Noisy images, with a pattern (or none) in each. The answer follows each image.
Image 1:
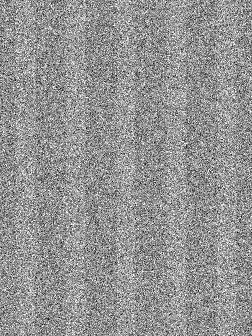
vertical stripes
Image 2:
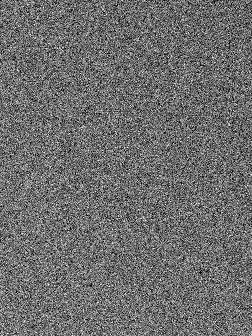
a smooth slope
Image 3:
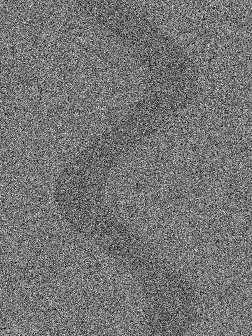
a wavy band
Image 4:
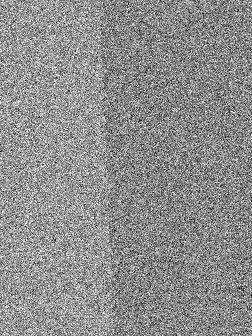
a sharp edge
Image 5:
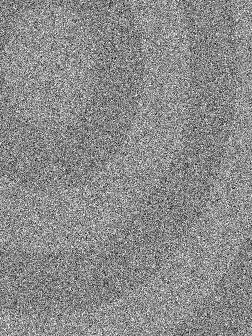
rings round one point
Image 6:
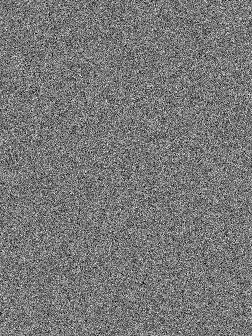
only noise
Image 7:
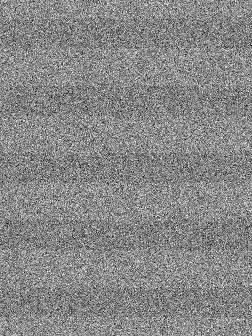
horizontal stripes
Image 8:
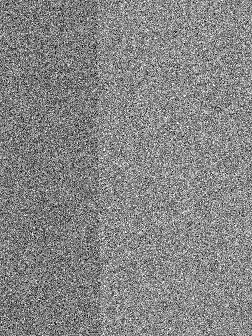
a sharp edge
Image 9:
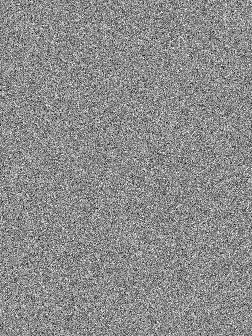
only noise
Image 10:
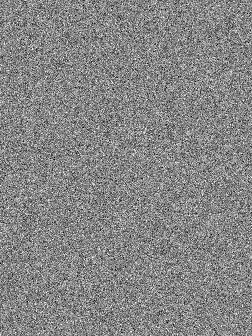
only noise
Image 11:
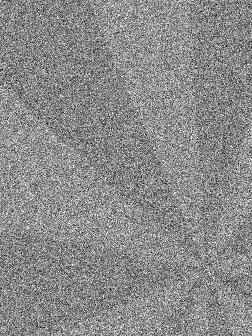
spokes from one point
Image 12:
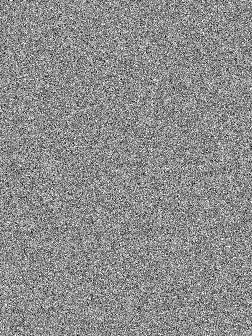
only noise
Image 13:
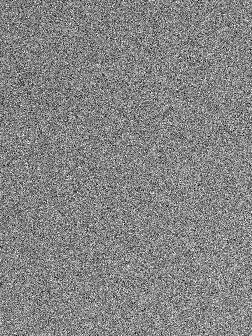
a smooth slope
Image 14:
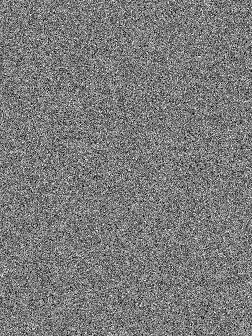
only noise
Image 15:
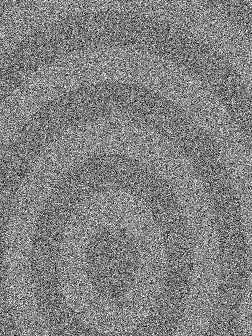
rings round one point
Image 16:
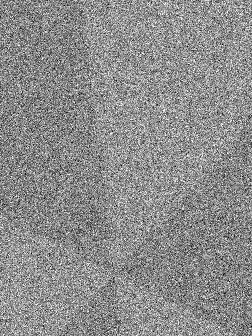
spokes from one point
